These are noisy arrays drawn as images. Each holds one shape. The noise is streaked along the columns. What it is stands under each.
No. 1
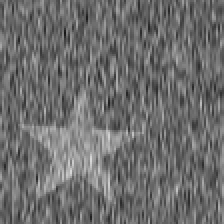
star
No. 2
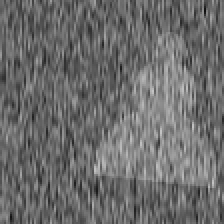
chess pawn
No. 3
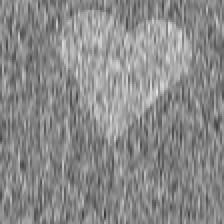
heart
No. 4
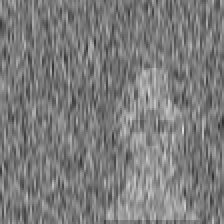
chess bishop
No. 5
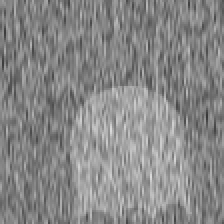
ghost
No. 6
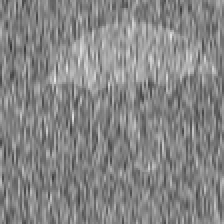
umbrella
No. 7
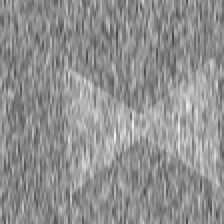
bow tie
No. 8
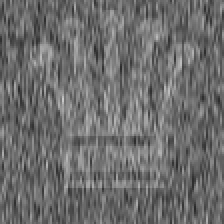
chess queen
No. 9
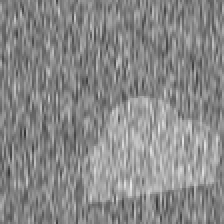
cloud
